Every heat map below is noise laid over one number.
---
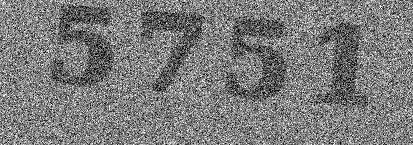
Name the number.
5751
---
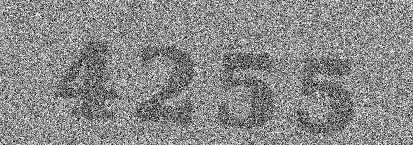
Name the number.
4255
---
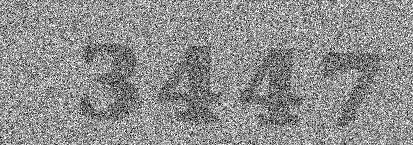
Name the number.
3447
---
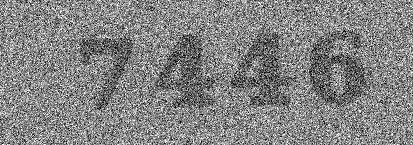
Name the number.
7446
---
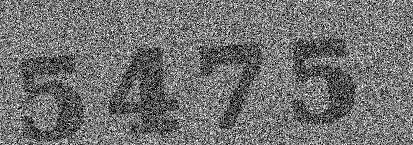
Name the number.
5475
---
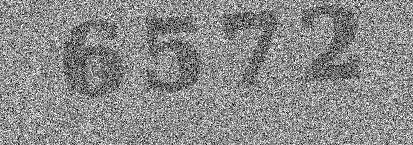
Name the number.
6572
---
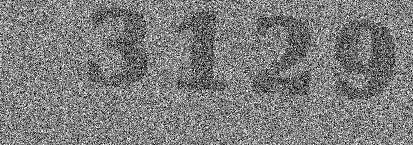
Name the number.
3129
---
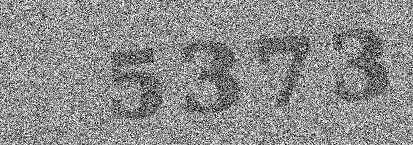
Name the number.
5373
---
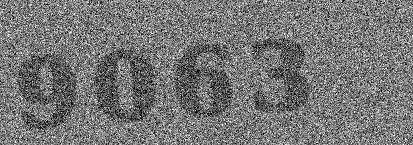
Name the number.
9063
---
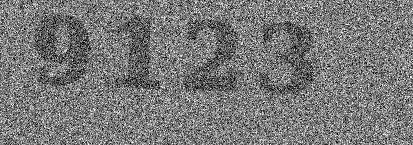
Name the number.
9123
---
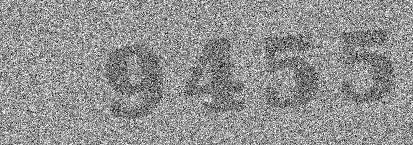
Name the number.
9455
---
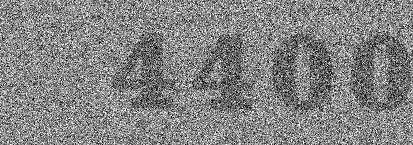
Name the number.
4400
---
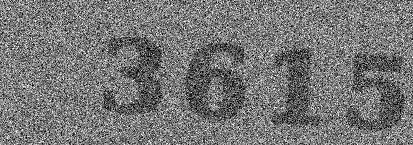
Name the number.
3615
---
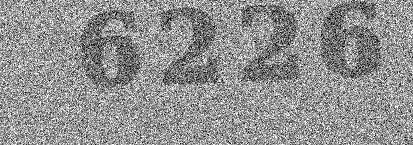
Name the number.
6226
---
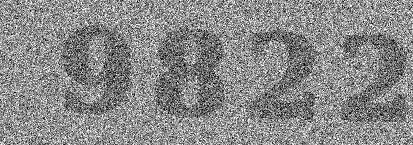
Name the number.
9822
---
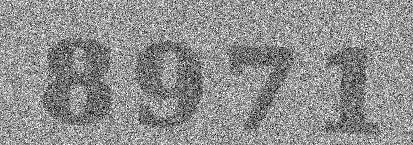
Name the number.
8971
